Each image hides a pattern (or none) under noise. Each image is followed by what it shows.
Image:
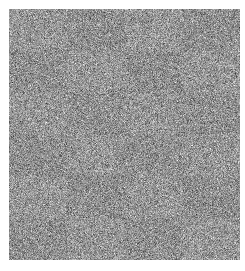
a checkerboard
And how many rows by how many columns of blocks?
6 by 4
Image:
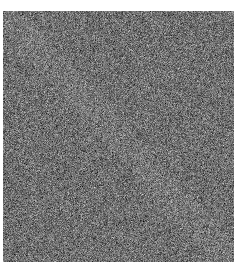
a diagonal band
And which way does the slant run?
top left to bottom right
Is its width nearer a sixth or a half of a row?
a sixth
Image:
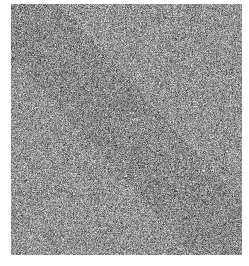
a diagonal band
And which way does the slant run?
top left to bottom right
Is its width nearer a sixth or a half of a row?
a half
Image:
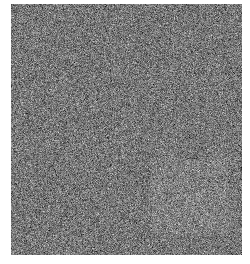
one block
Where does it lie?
bottom right
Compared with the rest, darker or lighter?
lighter
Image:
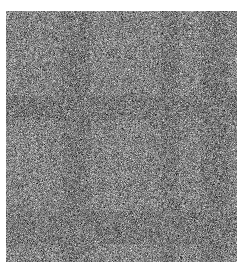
bands of rows crossing bands of columns
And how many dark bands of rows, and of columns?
2 and 3
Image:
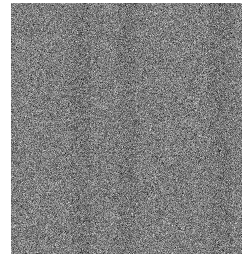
bands of columns
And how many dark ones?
3
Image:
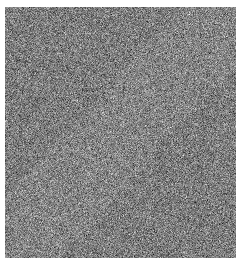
a diagonal band
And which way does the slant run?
bottom left to top right
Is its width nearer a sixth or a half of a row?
a half
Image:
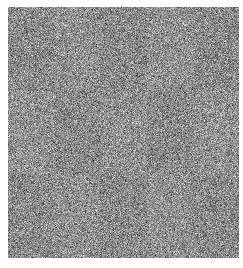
a checkerboard
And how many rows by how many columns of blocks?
3 by 5
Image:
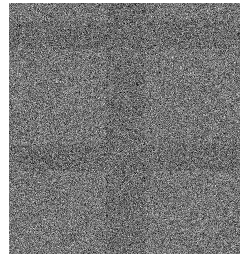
bands of rows crossing bands of columns
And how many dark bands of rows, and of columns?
2 and 1
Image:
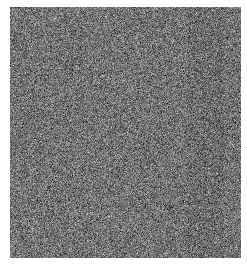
one band of columns
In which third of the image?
right
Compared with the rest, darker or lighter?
darker
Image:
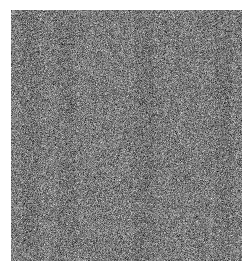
bands of columns
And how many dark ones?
4
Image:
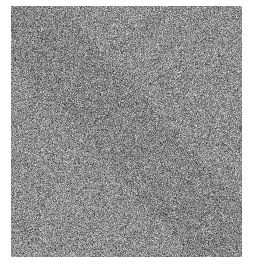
a diagonal band
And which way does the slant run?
top left to bottom right
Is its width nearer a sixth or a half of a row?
a half
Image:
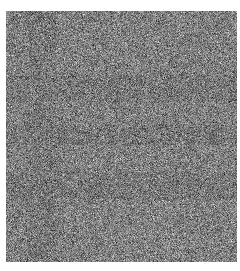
bands of rows crossing bands of columns
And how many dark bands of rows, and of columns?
3 and 1
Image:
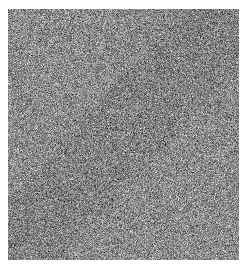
a diagonal band
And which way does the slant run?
bottom left to top right
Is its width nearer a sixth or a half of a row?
a half
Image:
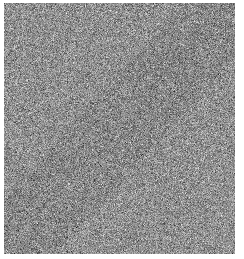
a diagonal band
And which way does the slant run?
bottom left to top right
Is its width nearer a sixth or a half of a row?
a half
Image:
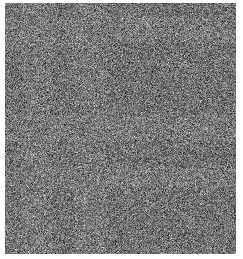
bands of rows crossing bands of columns
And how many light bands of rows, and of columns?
3 and 2
